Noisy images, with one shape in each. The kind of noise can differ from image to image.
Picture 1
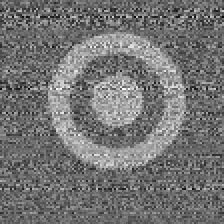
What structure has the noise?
rows of uneven size
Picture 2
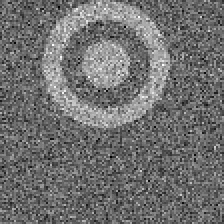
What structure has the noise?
independent entries
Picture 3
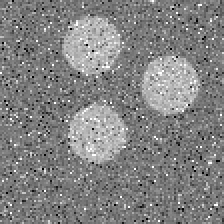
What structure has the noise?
heavy tails
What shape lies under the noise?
three dots
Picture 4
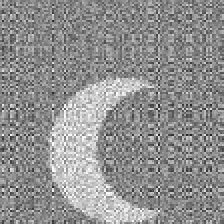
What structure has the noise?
low rank plus noise
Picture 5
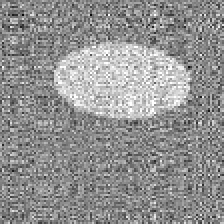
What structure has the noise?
low rank plus noise
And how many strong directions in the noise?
three or four
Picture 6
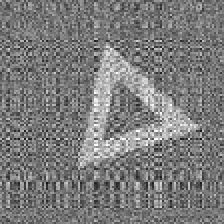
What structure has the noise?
low rank plus noise
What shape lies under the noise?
triangle frame
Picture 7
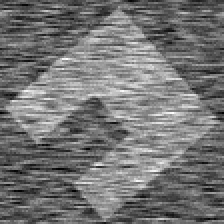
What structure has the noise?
streaked along the rows
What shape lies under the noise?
square with a notch
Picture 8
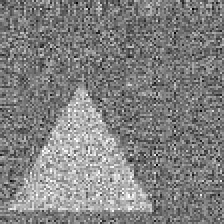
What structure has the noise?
low rank plus noise
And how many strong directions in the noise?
five to eight
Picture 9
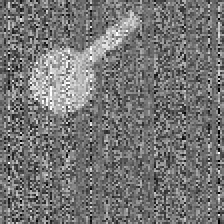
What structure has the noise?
columns of uneven size
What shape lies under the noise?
lollipop
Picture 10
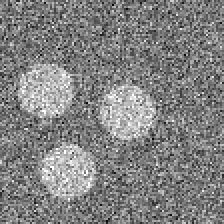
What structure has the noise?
independent entries
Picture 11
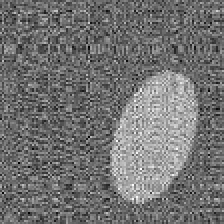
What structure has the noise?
low rank plus noise
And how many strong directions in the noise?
three or four
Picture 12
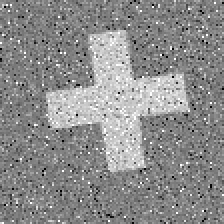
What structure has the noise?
heavy tails
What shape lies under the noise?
cross
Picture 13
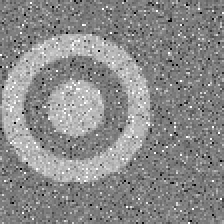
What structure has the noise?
heavy tails
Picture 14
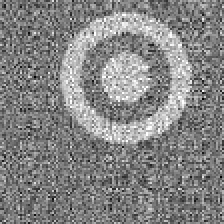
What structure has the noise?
low rank plus noise
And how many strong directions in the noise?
three or four
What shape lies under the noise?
bullseye
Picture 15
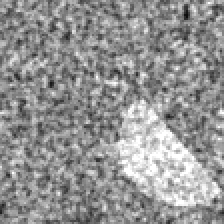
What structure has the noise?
blotchy
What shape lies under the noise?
half disc
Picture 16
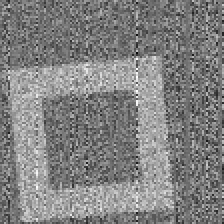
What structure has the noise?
columns of uneven size
